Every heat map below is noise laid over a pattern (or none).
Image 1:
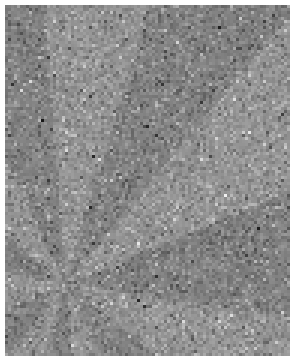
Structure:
spokes from one point
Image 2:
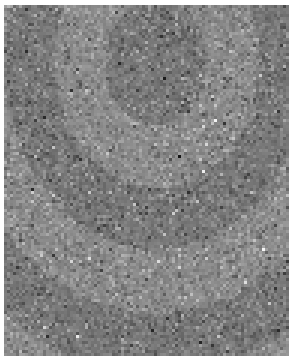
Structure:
rings round one point
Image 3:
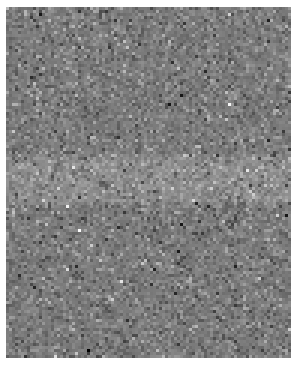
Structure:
one horizontal stripe
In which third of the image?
middle
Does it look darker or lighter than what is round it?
lighter
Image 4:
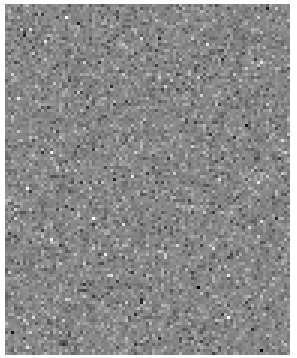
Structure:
only noise
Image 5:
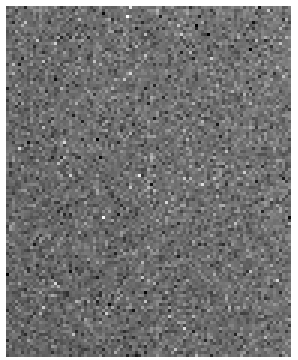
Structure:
a smooth slope
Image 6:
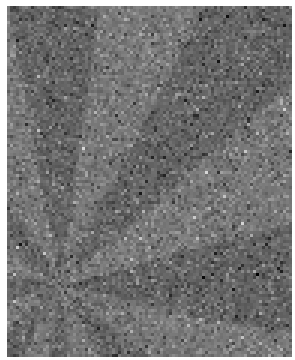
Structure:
spokes from one point
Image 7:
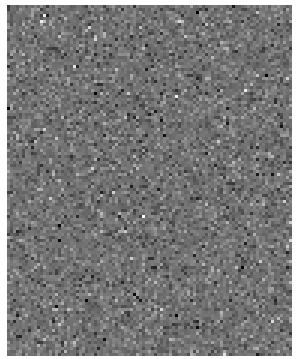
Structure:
only noise
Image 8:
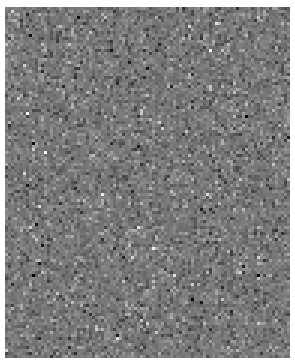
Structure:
only noise
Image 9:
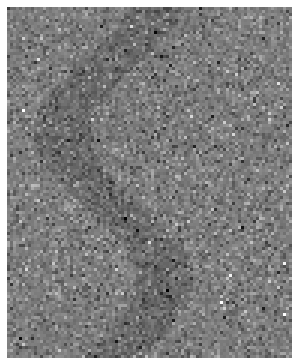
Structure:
a wavy band
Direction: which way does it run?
top to bottom
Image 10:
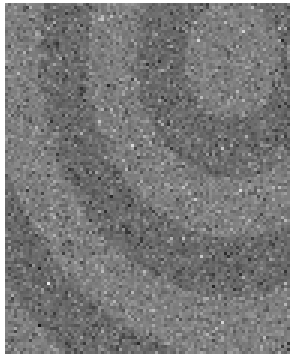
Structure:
rings round one point
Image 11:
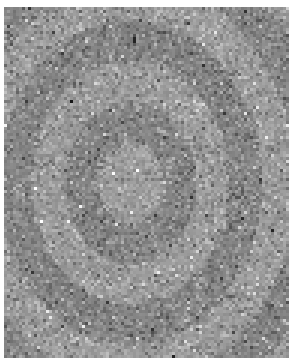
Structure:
rings round one point
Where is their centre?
centre
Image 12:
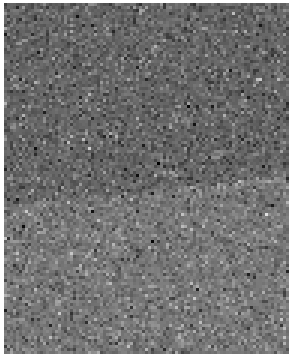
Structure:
a sharp edge
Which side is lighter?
bottom
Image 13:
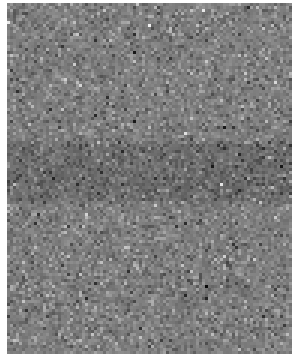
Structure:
one horizontal stripe
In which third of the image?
middle
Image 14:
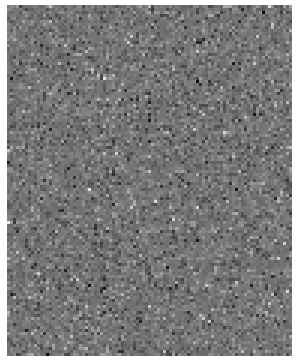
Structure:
only noise
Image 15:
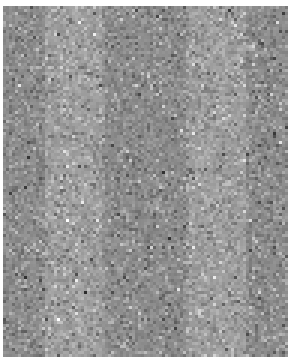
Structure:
vertical stripes
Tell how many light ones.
2
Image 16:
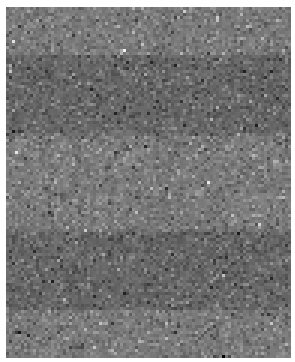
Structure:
horizontal stripes
